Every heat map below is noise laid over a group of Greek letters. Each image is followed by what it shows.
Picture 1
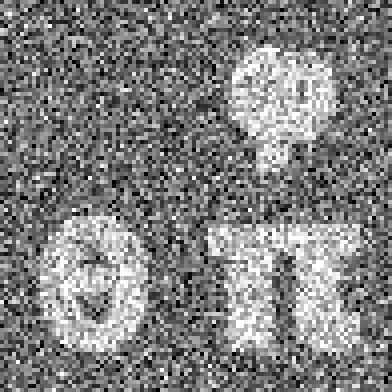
top right: phi; bottom left: theta; bottom right: pi
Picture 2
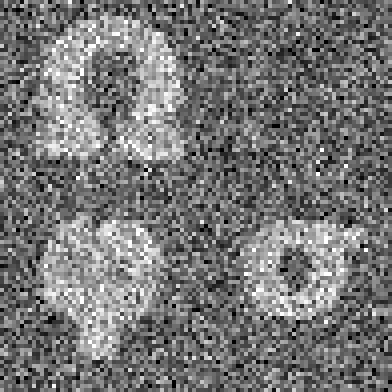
top left: omega; bottom left: phi; bottom right: sigma
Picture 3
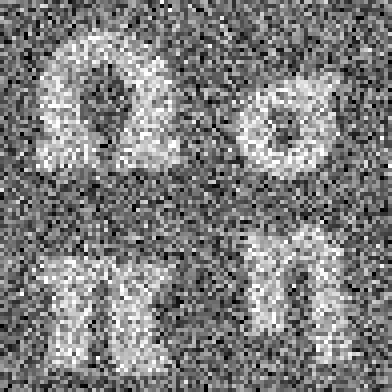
top left: omega; top right: sigma; bottom left: pi; bottom right: eta
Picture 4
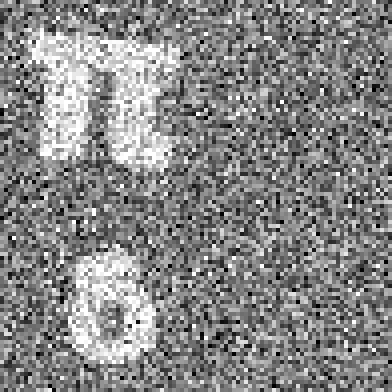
top left: pi; bottom left: delta
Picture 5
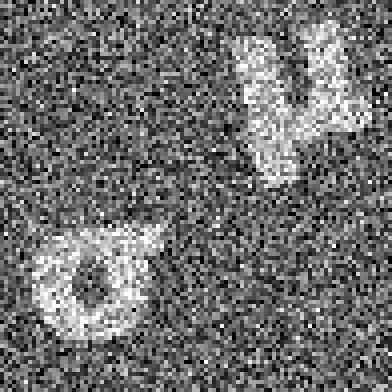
top right: mu; bottom left: sigma
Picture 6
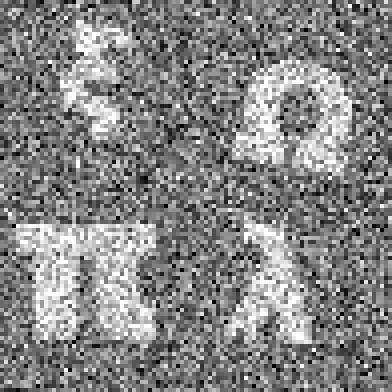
top left: xi; top right: omega; bottom left: pi; bottom right: lambda
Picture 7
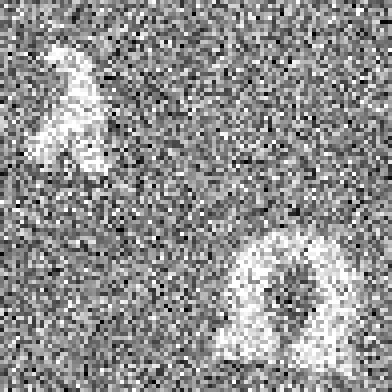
top left: lambda; bottom right: omega
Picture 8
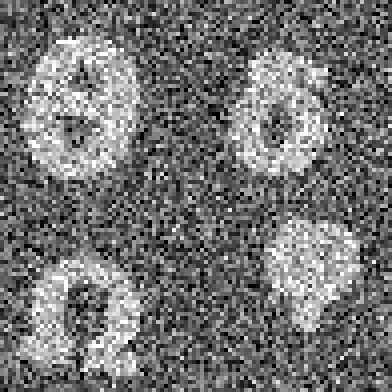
top left: theta; top right: delta; bottom left: omega; bottom right: phi
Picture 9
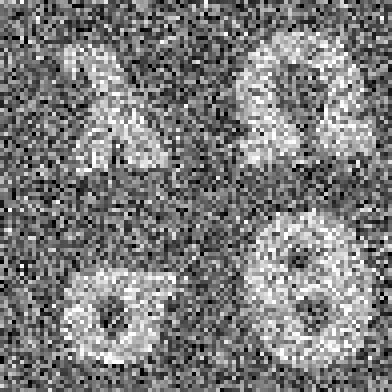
top left: lambda; top right: omega; bottom left: sigma; bottom right: theta
